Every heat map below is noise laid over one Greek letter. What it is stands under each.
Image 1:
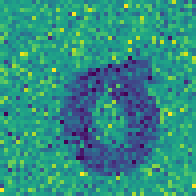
sigma
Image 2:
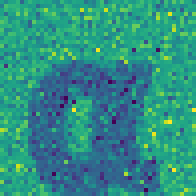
alpha
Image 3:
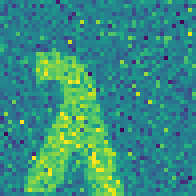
lambda
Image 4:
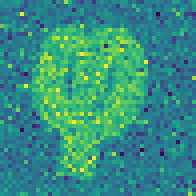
phi
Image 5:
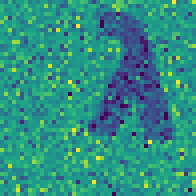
lambda
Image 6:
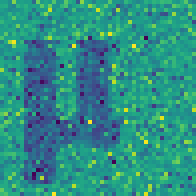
mu
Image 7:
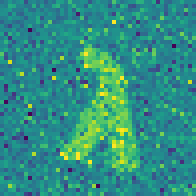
lambda
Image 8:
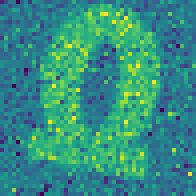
omega
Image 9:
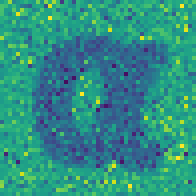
alpha
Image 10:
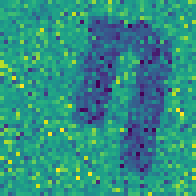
eta
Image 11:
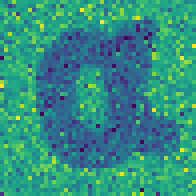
alpha
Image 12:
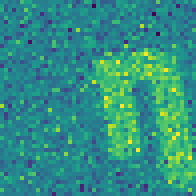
eta
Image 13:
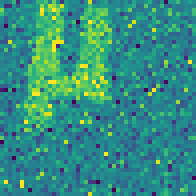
mu
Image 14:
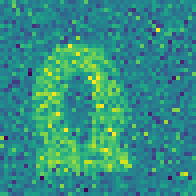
omega
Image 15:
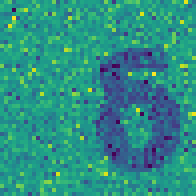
delta
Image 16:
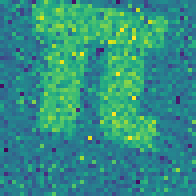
pi
